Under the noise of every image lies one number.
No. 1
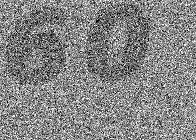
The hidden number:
60
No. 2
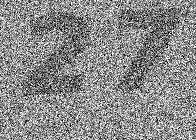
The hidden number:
27
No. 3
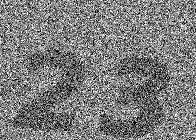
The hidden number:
23
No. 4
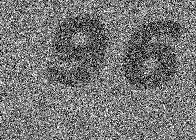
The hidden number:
96
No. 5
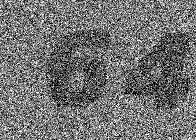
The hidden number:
64
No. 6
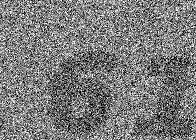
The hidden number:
61
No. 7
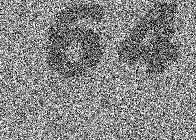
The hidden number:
64
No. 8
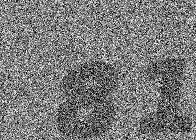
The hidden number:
81
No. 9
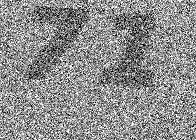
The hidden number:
71
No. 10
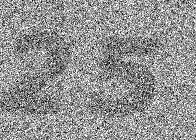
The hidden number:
25
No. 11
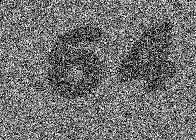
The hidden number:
64
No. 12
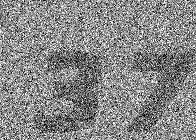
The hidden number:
37
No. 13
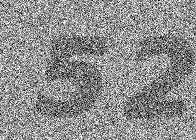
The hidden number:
52
